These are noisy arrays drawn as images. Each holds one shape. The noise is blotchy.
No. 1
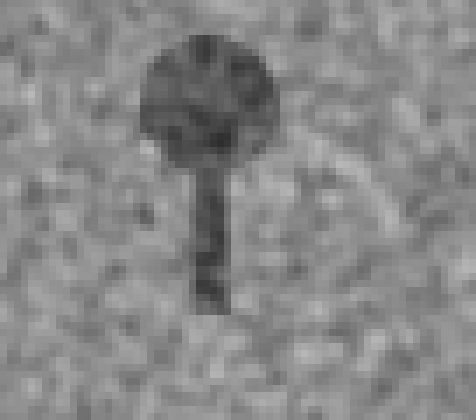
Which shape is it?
lollipop
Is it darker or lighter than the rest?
darker
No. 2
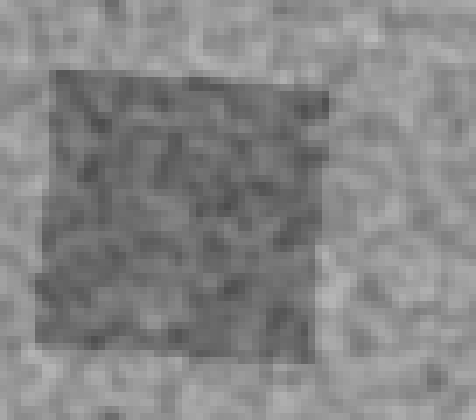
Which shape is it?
square
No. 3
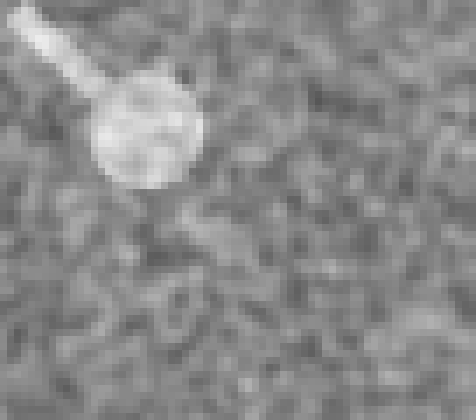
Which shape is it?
lollipop
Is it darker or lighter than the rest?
lighter
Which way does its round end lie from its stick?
down and right
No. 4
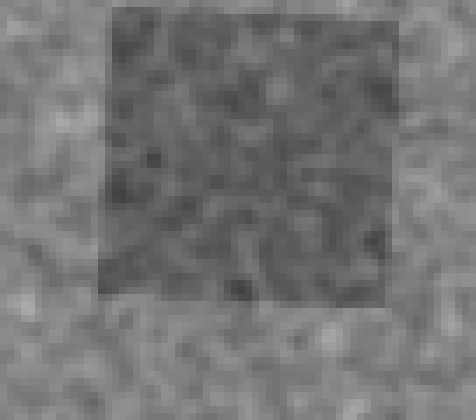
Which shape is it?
square
